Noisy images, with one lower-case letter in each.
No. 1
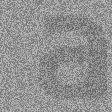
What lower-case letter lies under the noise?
a
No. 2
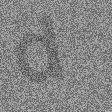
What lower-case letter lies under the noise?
d
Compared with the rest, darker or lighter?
darker
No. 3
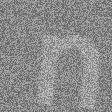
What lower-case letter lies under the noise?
n
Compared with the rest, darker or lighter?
lighter
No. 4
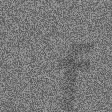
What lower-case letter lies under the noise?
f
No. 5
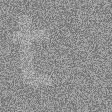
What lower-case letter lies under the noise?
t
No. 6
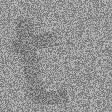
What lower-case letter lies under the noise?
t
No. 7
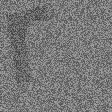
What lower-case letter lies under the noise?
r
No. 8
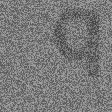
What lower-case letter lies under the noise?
q
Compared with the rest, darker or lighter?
darker
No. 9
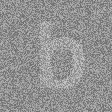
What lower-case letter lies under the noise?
b
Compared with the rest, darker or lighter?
lighter
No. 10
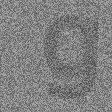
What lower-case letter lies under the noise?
g
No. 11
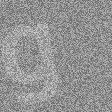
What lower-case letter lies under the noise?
g
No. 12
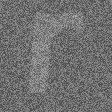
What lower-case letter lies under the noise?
r
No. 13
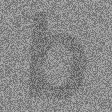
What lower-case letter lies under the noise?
b
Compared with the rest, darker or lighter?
darker
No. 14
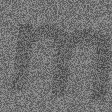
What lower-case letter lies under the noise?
m
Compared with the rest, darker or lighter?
darker
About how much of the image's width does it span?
nearly all
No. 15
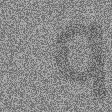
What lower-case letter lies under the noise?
q
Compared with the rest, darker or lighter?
darker
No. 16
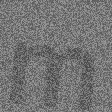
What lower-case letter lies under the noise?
m
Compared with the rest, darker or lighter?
darker
